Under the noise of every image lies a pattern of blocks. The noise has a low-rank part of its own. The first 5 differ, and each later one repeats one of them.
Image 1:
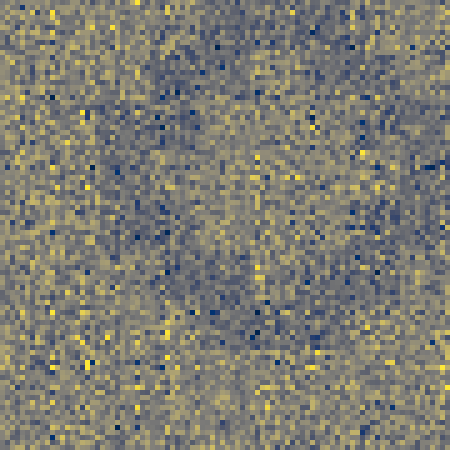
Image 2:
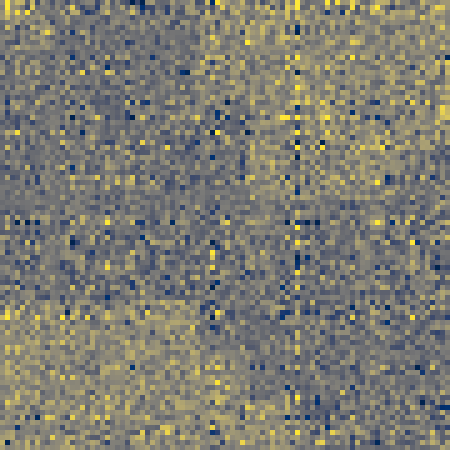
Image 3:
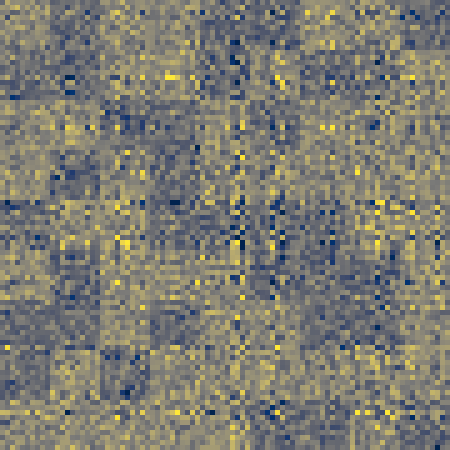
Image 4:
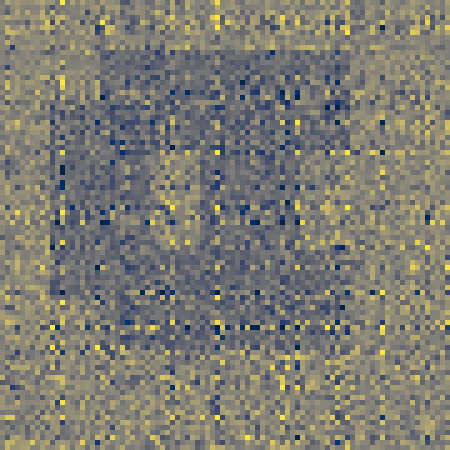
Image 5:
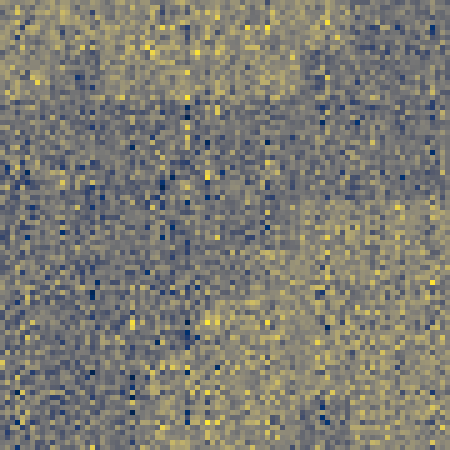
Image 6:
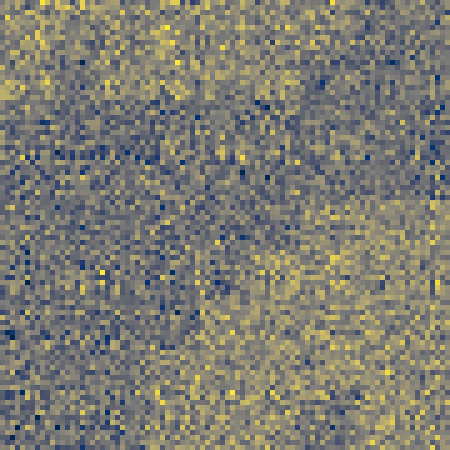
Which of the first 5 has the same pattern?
5
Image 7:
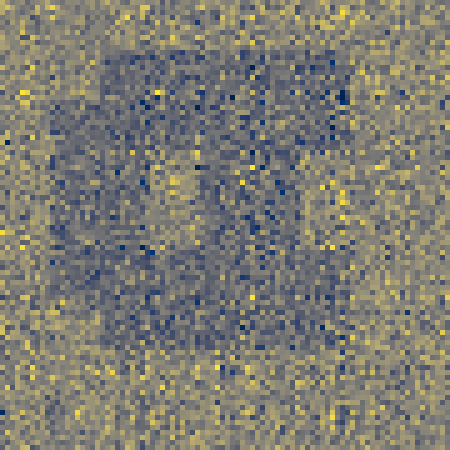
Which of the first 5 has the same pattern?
4
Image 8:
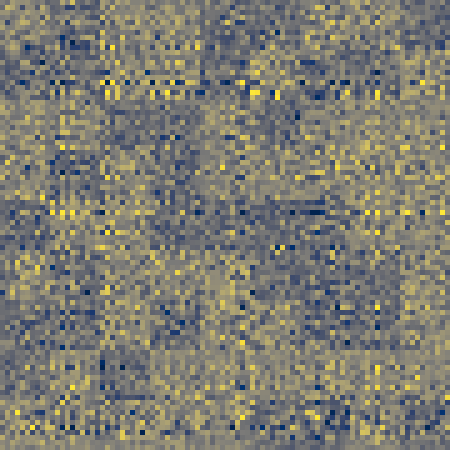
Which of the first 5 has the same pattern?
3
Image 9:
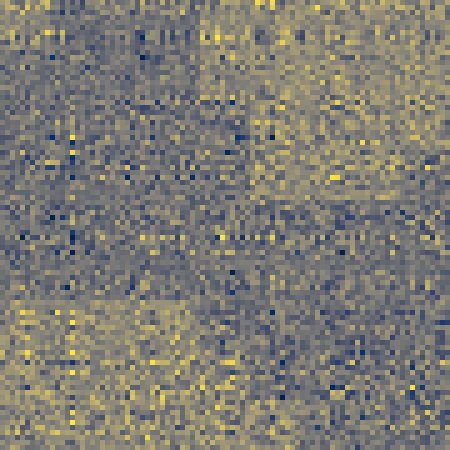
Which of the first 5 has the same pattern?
2
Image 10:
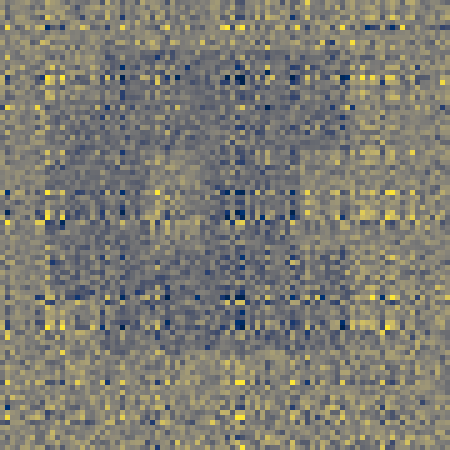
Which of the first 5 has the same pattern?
4
